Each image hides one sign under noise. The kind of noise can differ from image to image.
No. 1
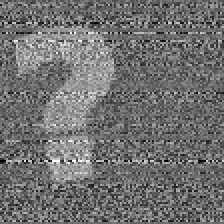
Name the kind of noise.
rows of uneven size
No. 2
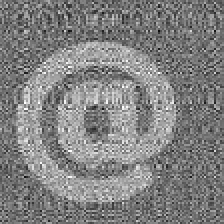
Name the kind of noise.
low rank plus noise
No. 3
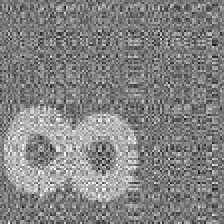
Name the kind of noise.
low rank plus noise
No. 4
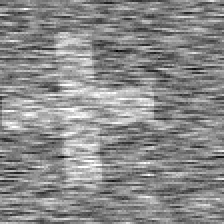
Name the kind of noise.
streaked along the rows
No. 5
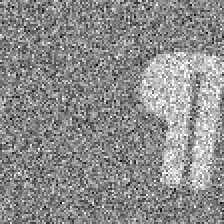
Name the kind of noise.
independent entries
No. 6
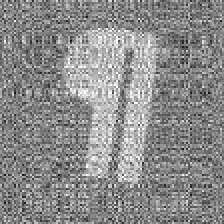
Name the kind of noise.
low rank plus noise
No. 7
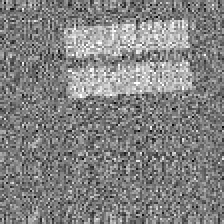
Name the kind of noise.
low rank plus noise
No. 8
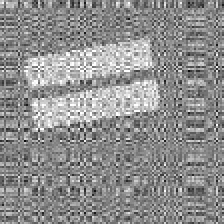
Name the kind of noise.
low rank plus noise
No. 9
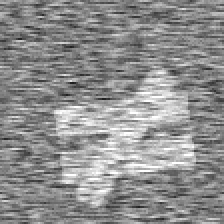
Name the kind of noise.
streaked along the rows
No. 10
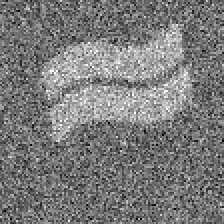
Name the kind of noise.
independent entries
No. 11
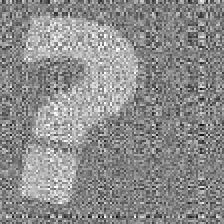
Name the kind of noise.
low rank plus noise
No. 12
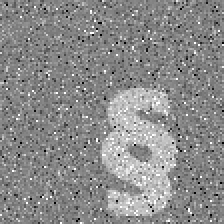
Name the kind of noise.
heavy tails
